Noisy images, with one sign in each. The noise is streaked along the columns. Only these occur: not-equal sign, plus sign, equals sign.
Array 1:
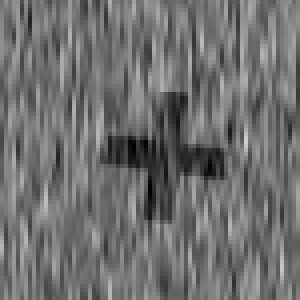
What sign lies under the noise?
plus sign
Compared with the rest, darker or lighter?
darker
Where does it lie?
centre
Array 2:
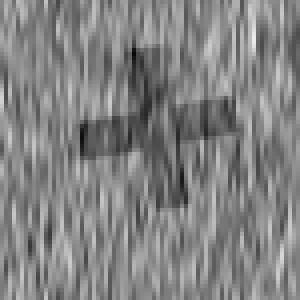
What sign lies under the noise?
plus sign
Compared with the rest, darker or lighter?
darker
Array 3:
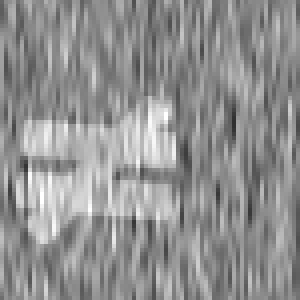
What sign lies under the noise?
not-equal sign
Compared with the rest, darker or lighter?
lighter
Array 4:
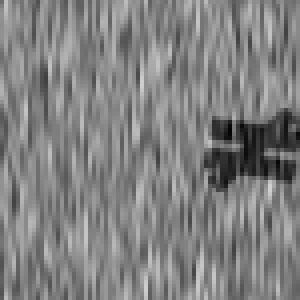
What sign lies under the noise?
not-equal sign
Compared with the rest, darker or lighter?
darker
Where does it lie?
middle right
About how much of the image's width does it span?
a third
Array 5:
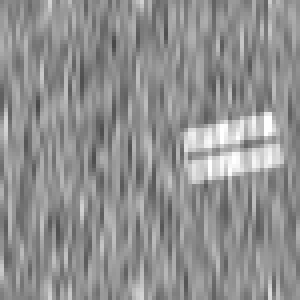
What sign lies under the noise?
equals sign
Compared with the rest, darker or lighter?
lighter
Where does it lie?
middle right
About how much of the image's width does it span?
a third
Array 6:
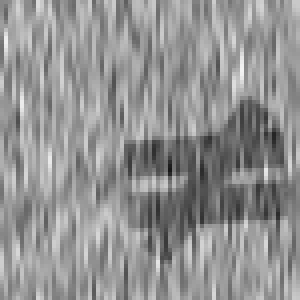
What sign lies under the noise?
not-equal sign
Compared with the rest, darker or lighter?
darker
